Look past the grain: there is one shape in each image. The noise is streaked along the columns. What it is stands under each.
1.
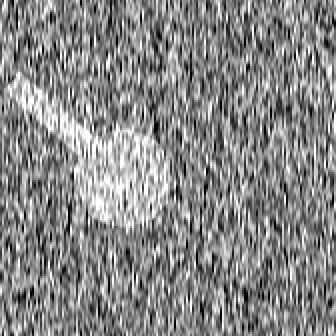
lollipop
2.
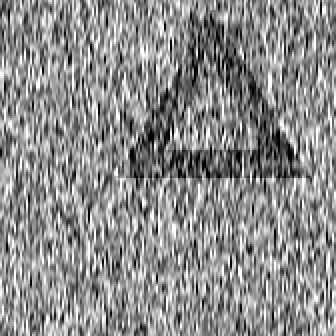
triangle frame
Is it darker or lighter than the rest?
darker
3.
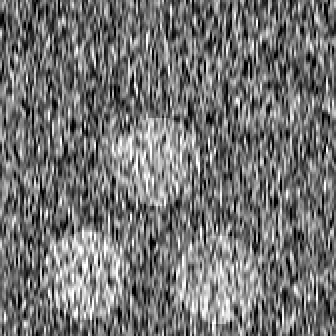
three dots
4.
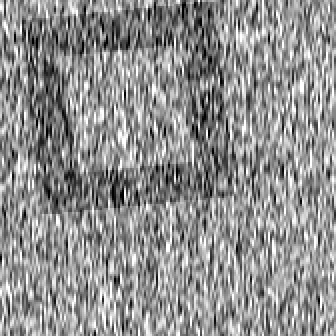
square frame
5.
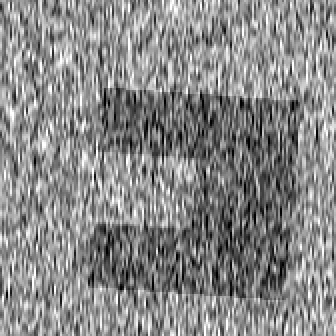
square with a notch
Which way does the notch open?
left
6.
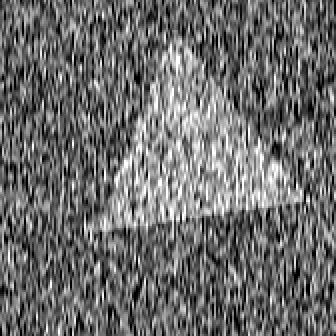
triangle
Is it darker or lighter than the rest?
lighter
